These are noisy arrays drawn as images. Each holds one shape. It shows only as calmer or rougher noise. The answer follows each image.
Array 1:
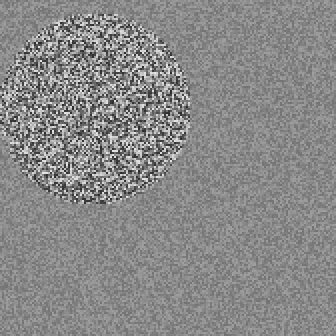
rough disc
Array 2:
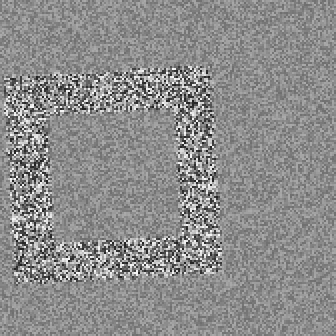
rough square frame
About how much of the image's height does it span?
two thirds
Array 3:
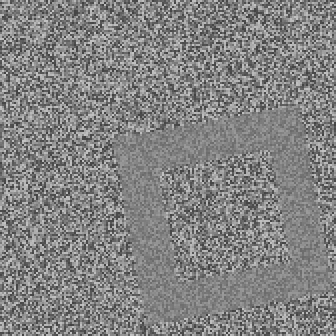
calm square frame
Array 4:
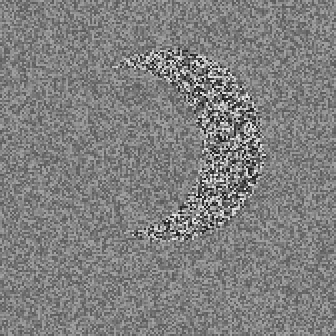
rough crescent
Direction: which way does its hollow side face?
left
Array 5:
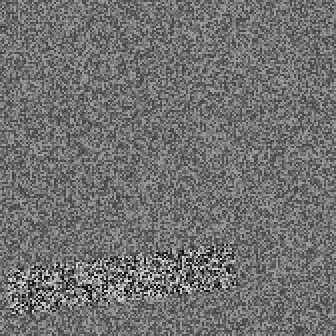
rough bar
